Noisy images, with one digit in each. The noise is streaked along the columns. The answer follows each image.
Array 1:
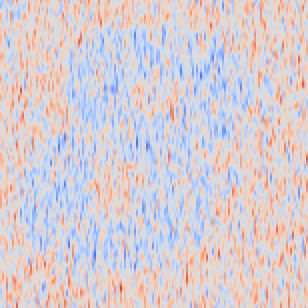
8
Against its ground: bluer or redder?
bluer
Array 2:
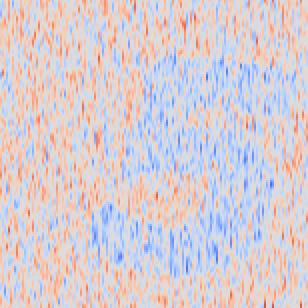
5
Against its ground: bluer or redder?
bluer
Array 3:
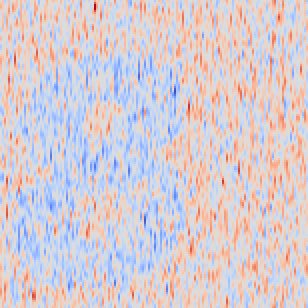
8
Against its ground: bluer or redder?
bluer
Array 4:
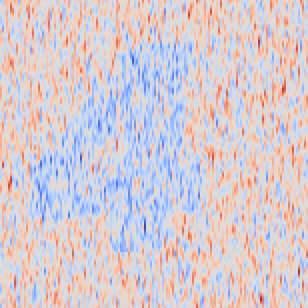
4
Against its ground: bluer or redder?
bluer
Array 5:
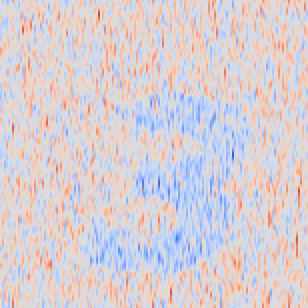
3
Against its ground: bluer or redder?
bluer
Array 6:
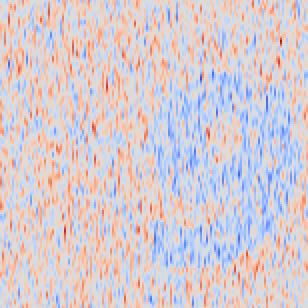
9
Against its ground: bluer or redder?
bluer
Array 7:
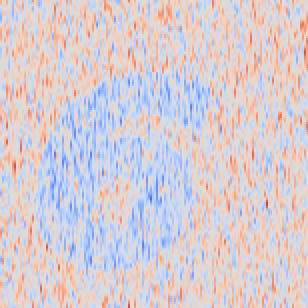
6
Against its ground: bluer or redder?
bluer
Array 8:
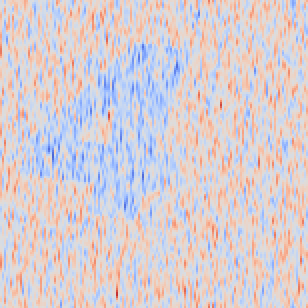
4
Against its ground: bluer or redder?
bluer
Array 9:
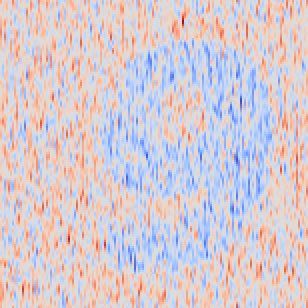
9
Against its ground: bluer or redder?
bluer
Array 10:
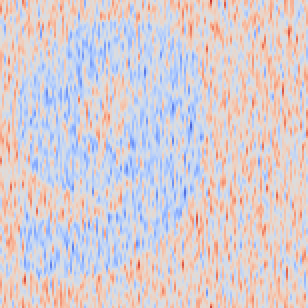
9
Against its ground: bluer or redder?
bluer
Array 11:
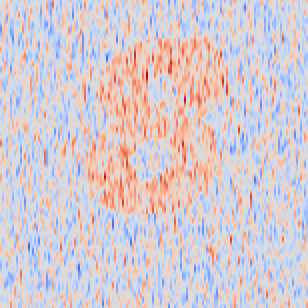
8
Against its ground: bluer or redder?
redder
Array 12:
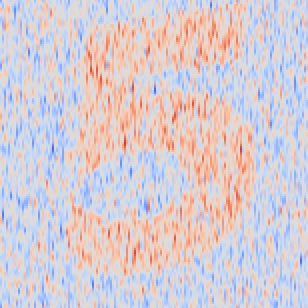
5
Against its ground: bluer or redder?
redder
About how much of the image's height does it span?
nearly all
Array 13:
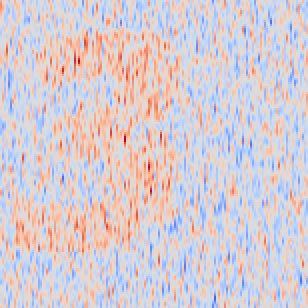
3
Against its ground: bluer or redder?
redder
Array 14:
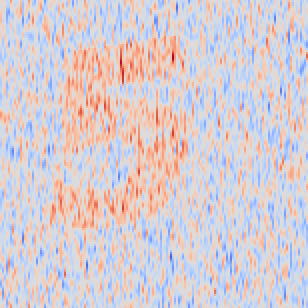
5
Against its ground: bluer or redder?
redder
